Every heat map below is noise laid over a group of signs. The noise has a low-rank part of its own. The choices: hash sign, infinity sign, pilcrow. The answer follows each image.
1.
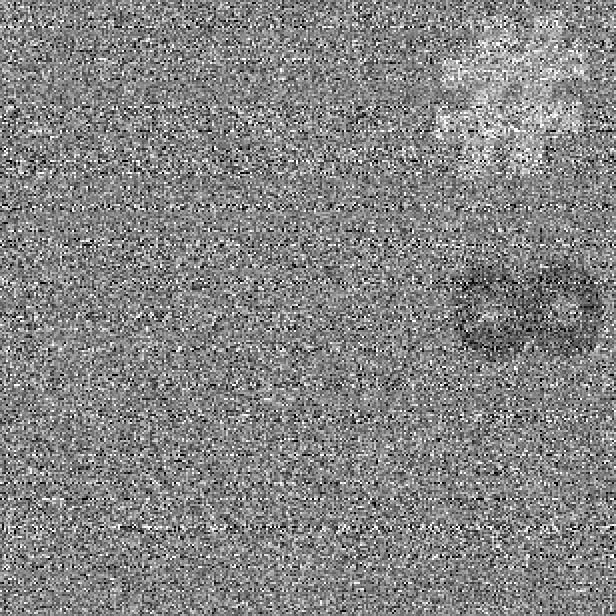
top right: light hash sign; middle right: dark infinity sign
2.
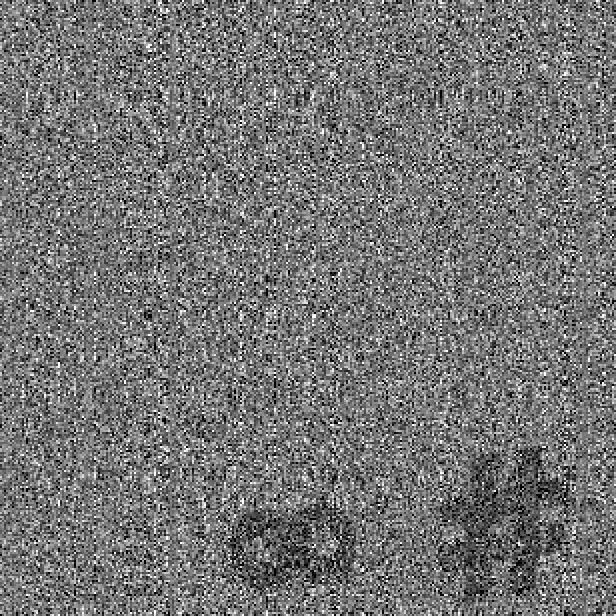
bottom middle: dark infinity sign; bottom right: dark hash sign
